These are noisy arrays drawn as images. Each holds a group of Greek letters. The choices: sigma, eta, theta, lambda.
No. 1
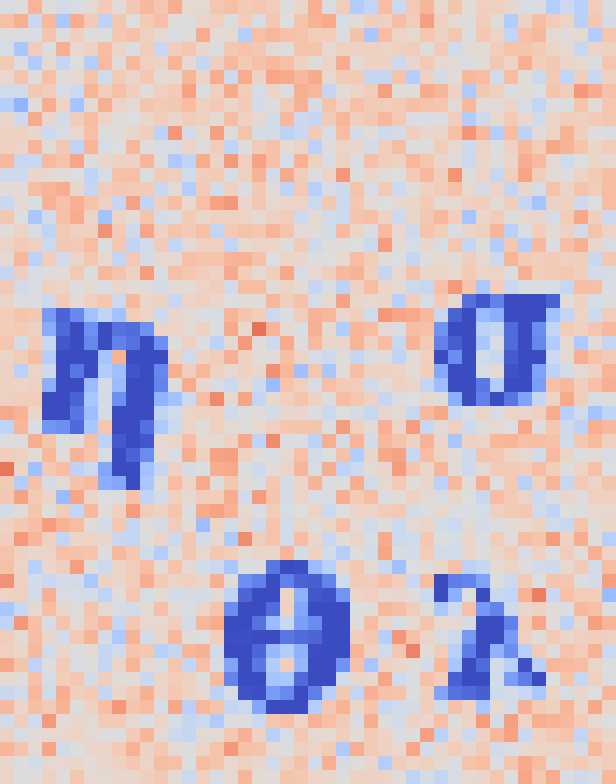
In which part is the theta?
bottom middle
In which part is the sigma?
middle right
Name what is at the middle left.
eta
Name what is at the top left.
nothing
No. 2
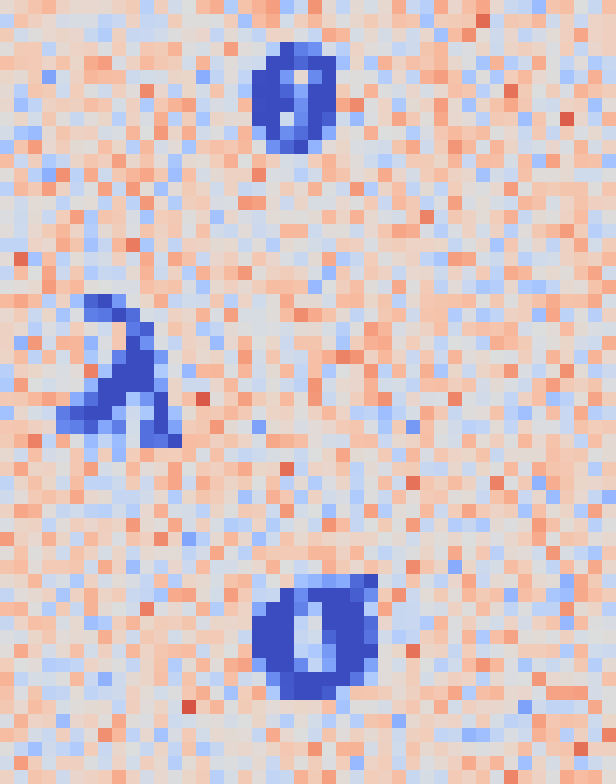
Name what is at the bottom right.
nothing
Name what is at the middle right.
nothing
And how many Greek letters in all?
3
